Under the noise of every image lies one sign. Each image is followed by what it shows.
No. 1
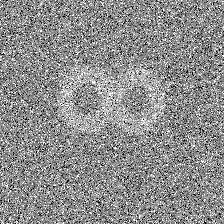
light infinity sign
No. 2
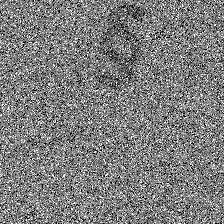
dark section sign, top middle
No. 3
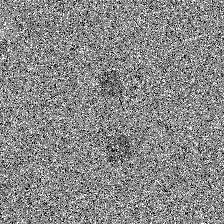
dark colon, centre
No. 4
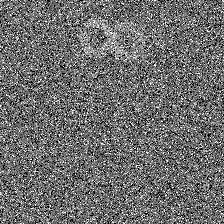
light infinity sign, top middle
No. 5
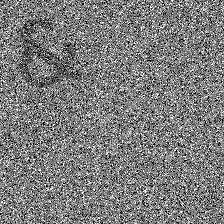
dark ampersand, top left
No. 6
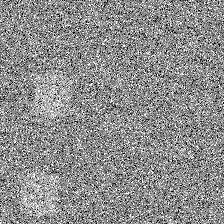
light colon
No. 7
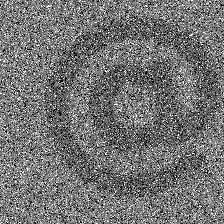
dark at sign
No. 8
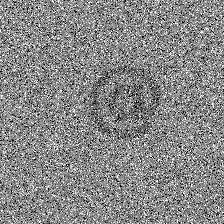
dark at sign, centre
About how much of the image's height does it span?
a third
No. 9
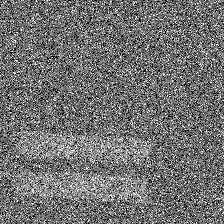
light equals sign
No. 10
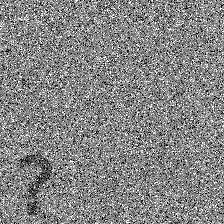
dark question mark, bottom left
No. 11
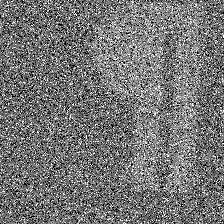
light pilcrow
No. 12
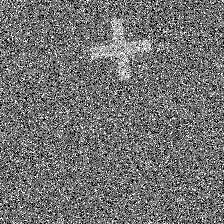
light plus sign, top middle
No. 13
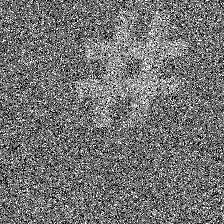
light hash sign
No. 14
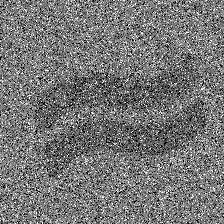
dark approximately sign
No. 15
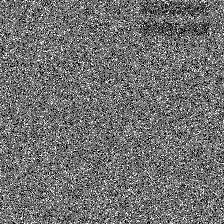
dark equals sign, top right
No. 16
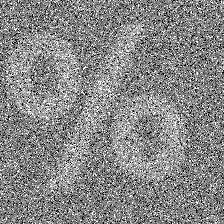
light percent sign
